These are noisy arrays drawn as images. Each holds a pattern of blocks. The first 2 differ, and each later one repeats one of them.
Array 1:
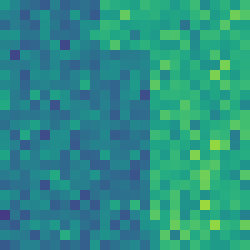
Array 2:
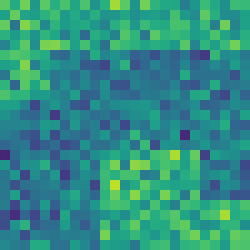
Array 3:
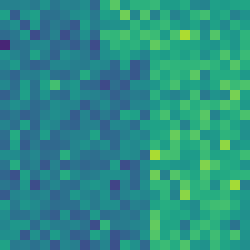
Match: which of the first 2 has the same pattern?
1
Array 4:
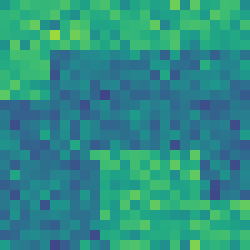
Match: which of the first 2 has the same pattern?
2
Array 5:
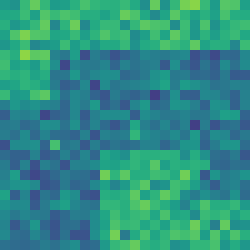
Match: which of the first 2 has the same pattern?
2
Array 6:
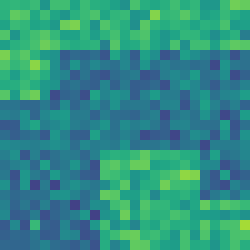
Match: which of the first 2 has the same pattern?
2
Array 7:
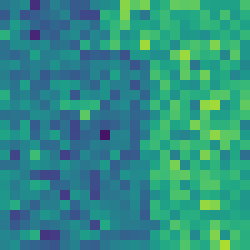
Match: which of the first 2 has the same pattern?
1
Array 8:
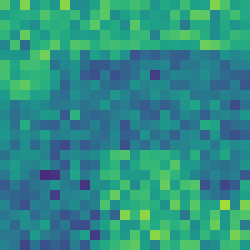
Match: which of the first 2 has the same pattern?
2
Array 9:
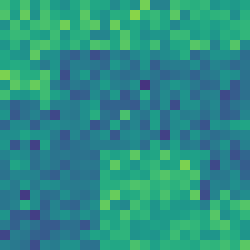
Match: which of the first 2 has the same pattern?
2
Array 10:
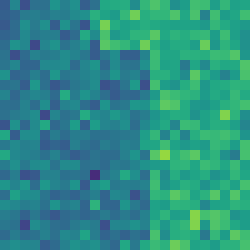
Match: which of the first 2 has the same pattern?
1
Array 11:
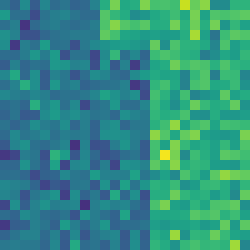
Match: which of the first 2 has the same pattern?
1
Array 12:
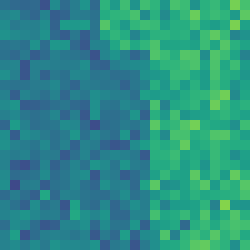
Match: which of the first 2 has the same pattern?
1
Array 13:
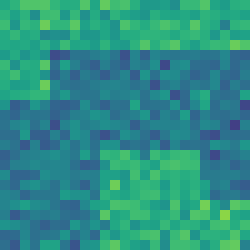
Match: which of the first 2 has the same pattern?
2
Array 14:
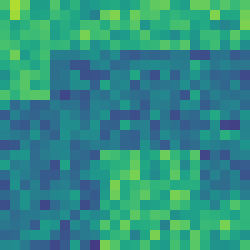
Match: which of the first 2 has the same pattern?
2
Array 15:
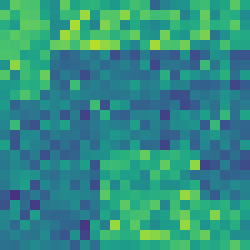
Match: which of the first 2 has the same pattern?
2
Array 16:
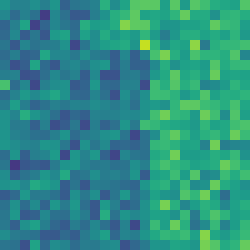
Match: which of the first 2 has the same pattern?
1
